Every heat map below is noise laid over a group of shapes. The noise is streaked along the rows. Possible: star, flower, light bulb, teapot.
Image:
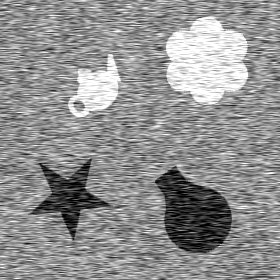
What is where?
top left: light teapot; top right: light flower; bottom left: dark star; bottom right: dark light bulb
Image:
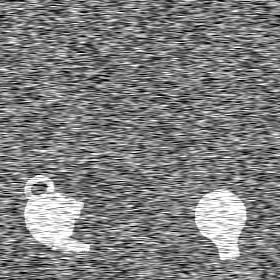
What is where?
bottom left: light teapot; bottom right: light light bulb
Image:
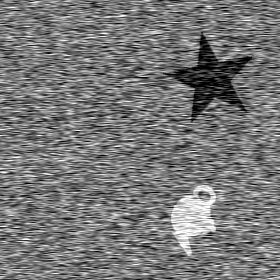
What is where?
top right: dark star; bottom right: light teapot
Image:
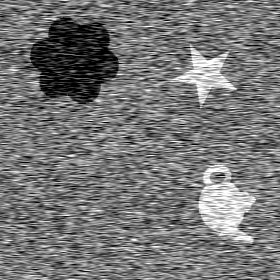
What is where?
top left: dark flower; top right: light star; bottom right: light teapot
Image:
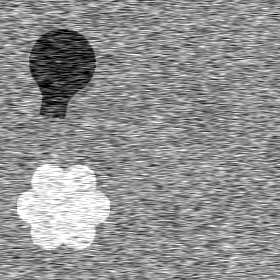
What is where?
top left: dark light bulb; bottom left: light flower
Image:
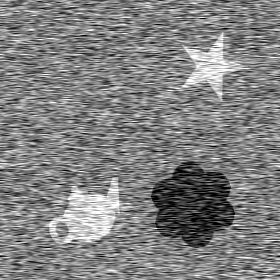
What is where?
top right: light star; bottom left: light teapot; bottom right: dark flower
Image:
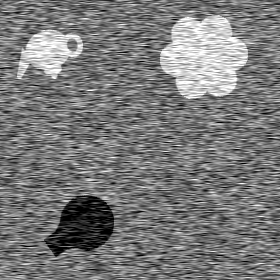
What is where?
top left: light teapot; top right: light flower; bottom left: dark light bulb
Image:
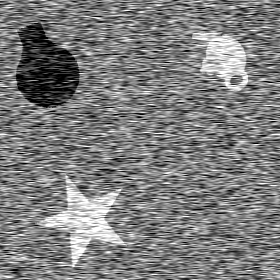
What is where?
top left: dark light bulb; top right: light teapot; bottom left: light star
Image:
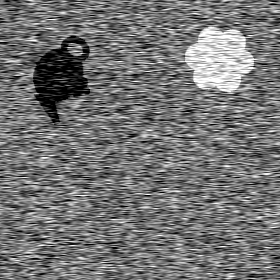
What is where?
top left: dark teapot; top right: light flower
